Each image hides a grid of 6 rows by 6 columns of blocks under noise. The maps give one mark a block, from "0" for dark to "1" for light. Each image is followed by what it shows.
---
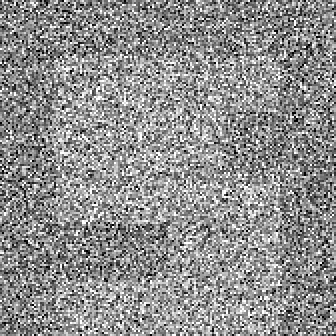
0 0 0 0 0 0
0 1 1 1 1 0
0 1 1 1 0 0
0 1 1 1 1 0
0 0 0 1 1 0
0 1 1 1 1 0
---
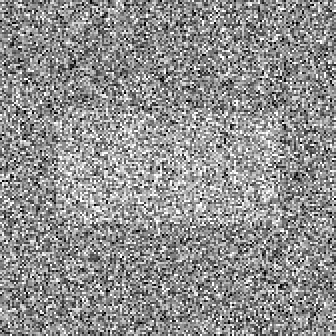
0 0 0 0 0 0
0 0 0 0 0 0
0 1 1 1 1 0
0 1 1 1 1 0
0 0 0 0 0 0
0 0 0 0 0 0
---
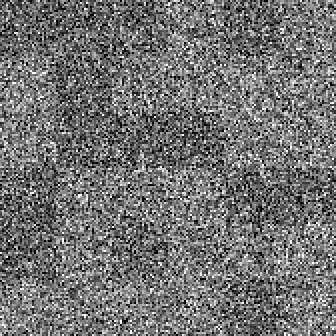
0 0 0 1 0 1
1 0 1 1 1 1
1 0 0 0 1 1
0 1 1 1 0 0
0 1 0 1 1 1
1 1 1 1 0 1
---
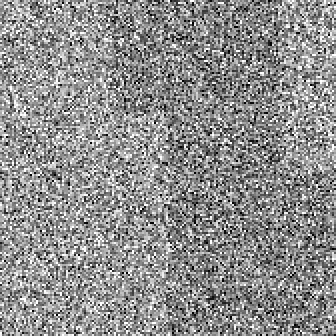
1 1 0 0 0 1
1 1 0 0 0 1
1 1 1 0 0 1
1 1 1 0 0 0
1 1 1 0 0 0
1 1 1 0 0 0
